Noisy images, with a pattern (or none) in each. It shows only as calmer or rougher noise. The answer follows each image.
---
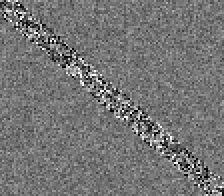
a diagonal band
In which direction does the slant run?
top left to bottom right
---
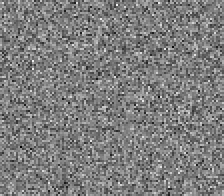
only noise
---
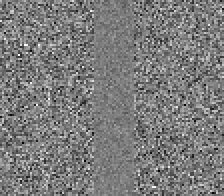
one band of columns
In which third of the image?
middle
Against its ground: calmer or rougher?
calmer
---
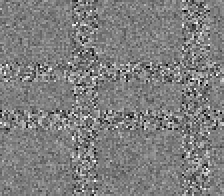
bands of rows crossing bands of columns
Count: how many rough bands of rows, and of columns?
2 and 2
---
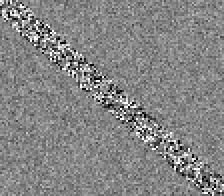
a diagonal band
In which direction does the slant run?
top left to bottom right
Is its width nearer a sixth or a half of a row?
a sixth
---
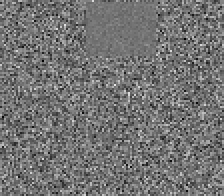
one block
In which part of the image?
top middle
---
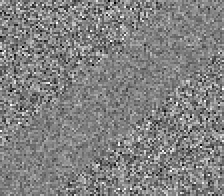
a diagonal band
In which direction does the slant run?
bottom left to top right
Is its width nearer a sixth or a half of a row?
a half
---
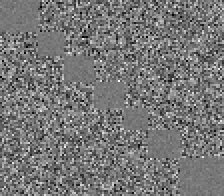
blocks along the diagonal
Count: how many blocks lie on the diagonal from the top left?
7
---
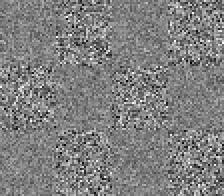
a checkerboard
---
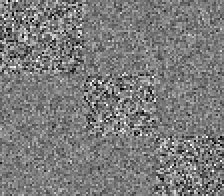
blocks along the diagonal
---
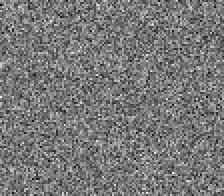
only noise
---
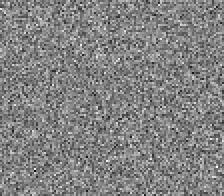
only noise
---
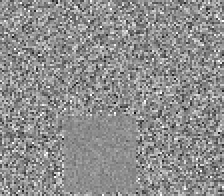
one block
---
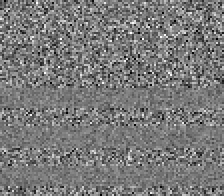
bands of rows
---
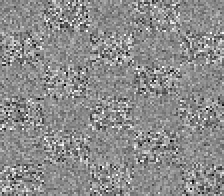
a checkerboard
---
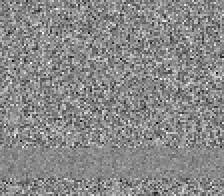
one band of rows
